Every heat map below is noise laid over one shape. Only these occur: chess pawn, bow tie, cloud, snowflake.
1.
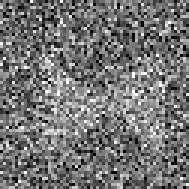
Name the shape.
bow tie
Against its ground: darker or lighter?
lighter
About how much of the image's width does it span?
two thirds
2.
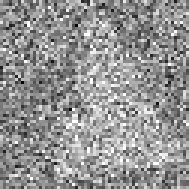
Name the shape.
chess pawn
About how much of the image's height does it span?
nearly all
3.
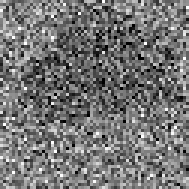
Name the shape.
cloud
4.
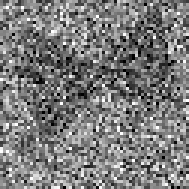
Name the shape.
bow tie
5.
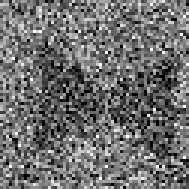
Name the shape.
bow tie
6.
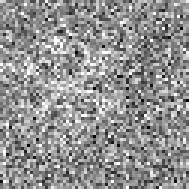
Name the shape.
snowflake
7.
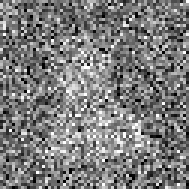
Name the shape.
chess pawn
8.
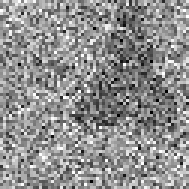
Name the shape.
chess pawn
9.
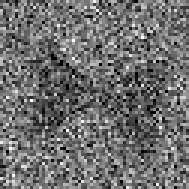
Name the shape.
bow tie
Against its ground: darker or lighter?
darker
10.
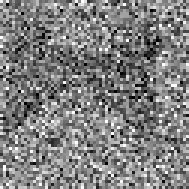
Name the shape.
bow tie
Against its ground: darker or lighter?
darker
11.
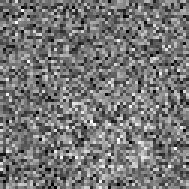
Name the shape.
snowflake
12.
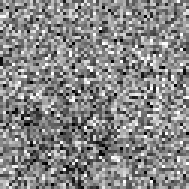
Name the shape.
snowflake
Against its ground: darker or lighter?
darker
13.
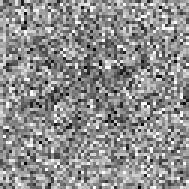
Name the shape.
snowflake
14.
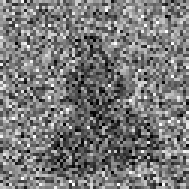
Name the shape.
chess pawn
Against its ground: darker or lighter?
darker
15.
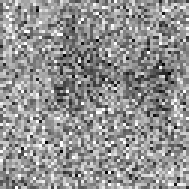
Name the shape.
bow tie
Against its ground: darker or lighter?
darker
